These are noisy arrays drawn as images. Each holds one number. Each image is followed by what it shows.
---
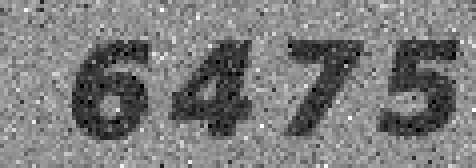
6475
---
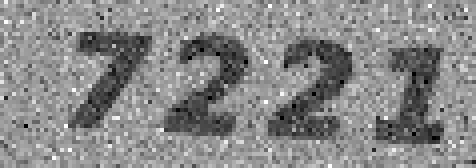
7221
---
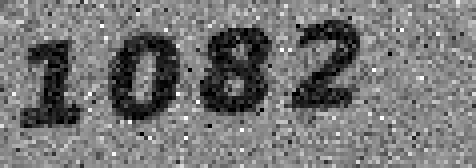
1082
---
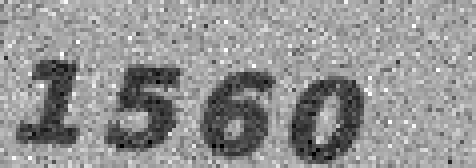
1560
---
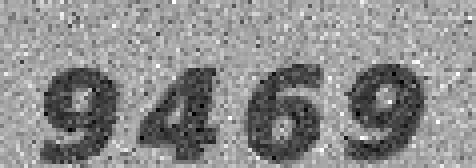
9469
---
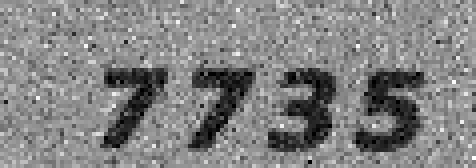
7735
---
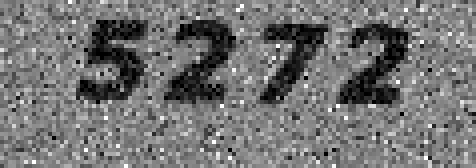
5272
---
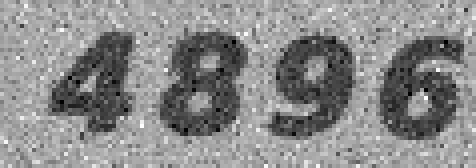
4896
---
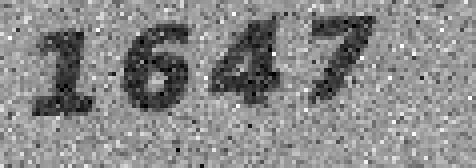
1647
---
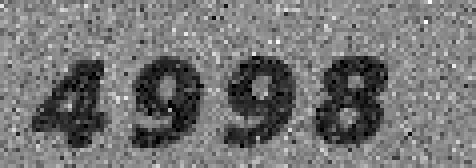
4998
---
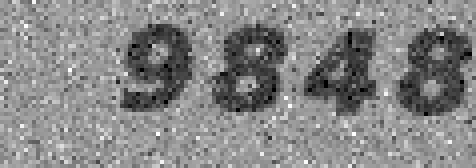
9848
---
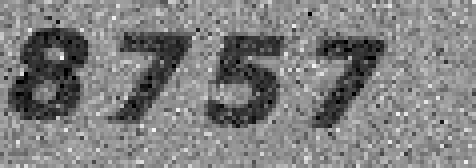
8757
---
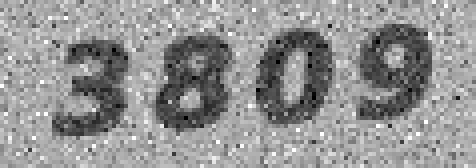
3809
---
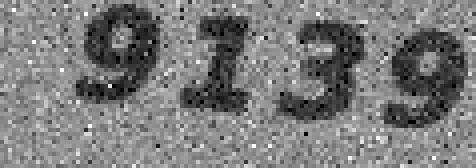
9139
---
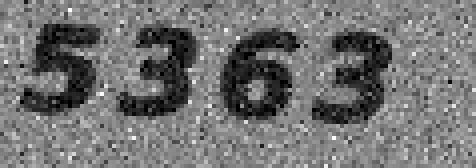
5363
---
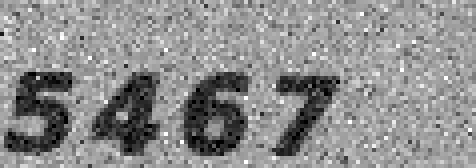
5467
